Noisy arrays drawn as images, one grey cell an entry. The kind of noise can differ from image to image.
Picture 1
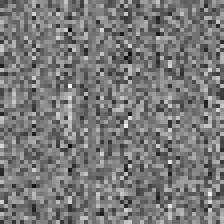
columns of uneven size
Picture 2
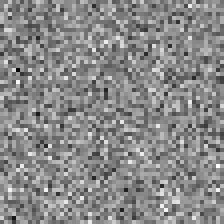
independent entries
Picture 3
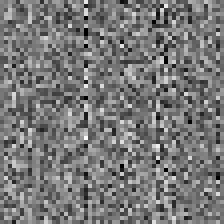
columns of uneven size
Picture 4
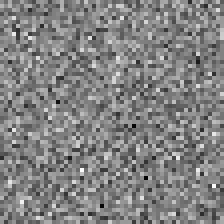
independent entries
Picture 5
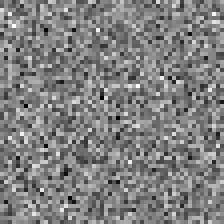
independent entries
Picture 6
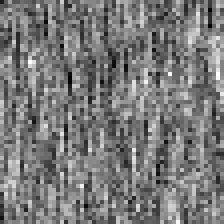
streaked along the columns
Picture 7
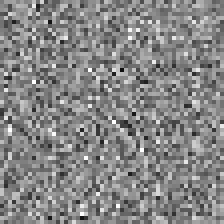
low rank plus noise
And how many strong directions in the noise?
two
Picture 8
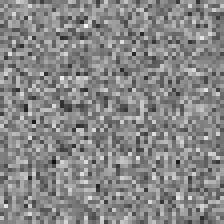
low rank plus noise
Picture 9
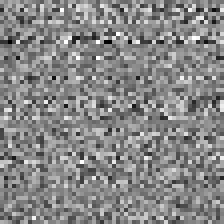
rows of uneven size
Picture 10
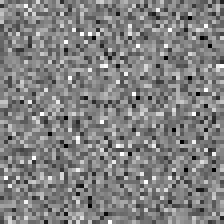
heavy tails
